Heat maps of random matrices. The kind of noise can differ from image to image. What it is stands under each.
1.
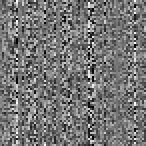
columns of uneven size
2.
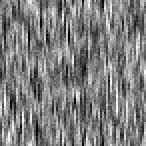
streaked along the columns
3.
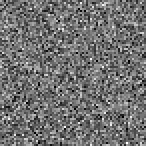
independent entries
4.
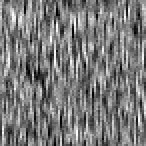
streaked along the columns
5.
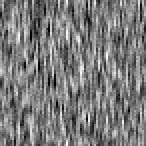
streaked along the columns
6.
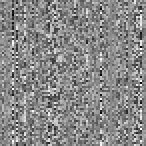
columns of uneven size
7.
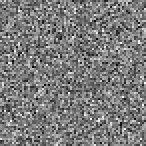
independent entries
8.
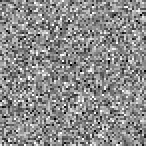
independent entries
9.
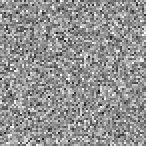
independent entries
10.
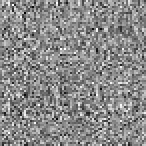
low rank plus noise
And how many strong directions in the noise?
five to eight
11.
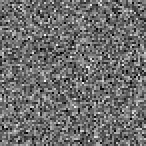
independent entries
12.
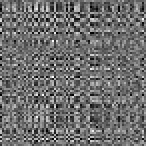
low rank plus noise
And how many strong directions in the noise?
one
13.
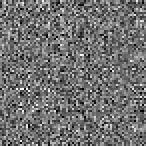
low rank plus noise
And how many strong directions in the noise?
five to eight
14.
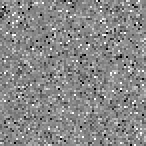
heavy tails
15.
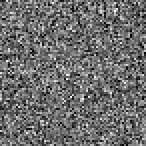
independent entries
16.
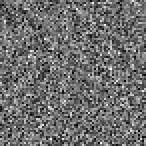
independent entries
